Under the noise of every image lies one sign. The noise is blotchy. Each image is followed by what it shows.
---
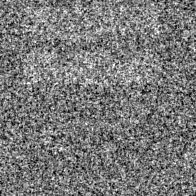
light equals sign
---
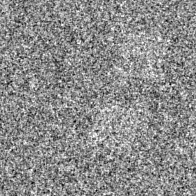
light colon
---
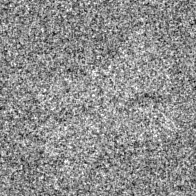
light not-equal sign
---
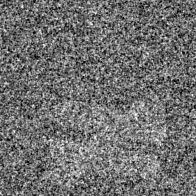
light not-equal sign
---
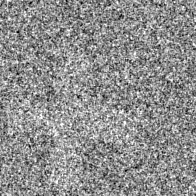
light plus sign
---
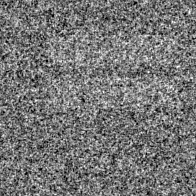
light equals sign
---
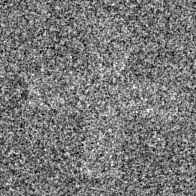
light plus sign
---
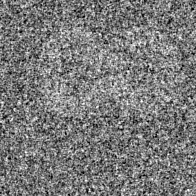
light infinity sign
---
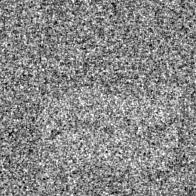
light approximately sign
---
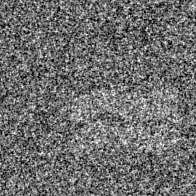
light approximately sign
